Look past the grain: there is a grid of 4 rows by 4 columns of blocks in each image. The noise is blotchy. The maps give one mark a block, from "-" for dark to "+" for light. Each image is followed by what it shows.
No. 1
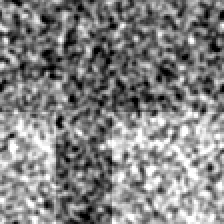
----
----
+-++
+-++
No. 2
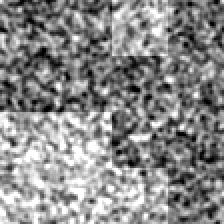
--+-
----
++--
+++-
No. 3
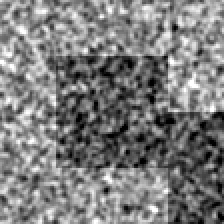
++++
+--+
+---
+++-
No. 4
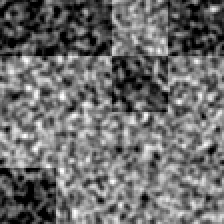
--+-
++-+
++++
-+++
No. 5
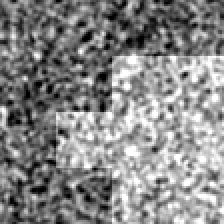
----
--++
-+++
--++
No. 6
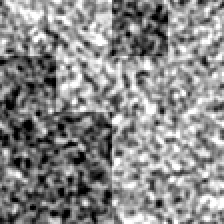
++-+
-+++
--++
--++
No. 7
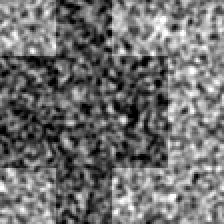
+-++
---+
---+
+-++
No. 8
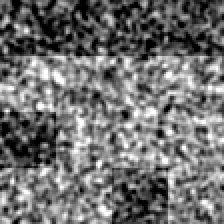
----
++++
-+++
++-+
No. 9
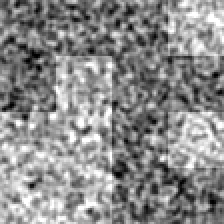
---+
-+--
++-+
++--
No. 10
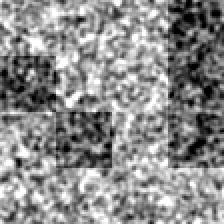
+++-
-++-
+-+-
++++
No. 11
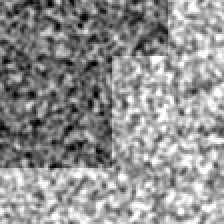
---+
--++
--++
++++
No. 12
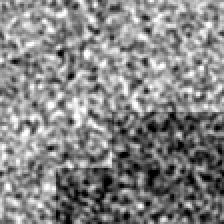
++++
++++
++--
+---
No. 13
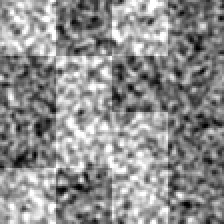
+-+-
-+--
-++-
+-+-
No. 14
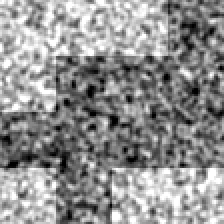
+++-
+---
----
+-++
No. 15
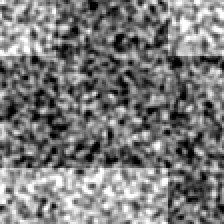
+--+
----
----
+++-
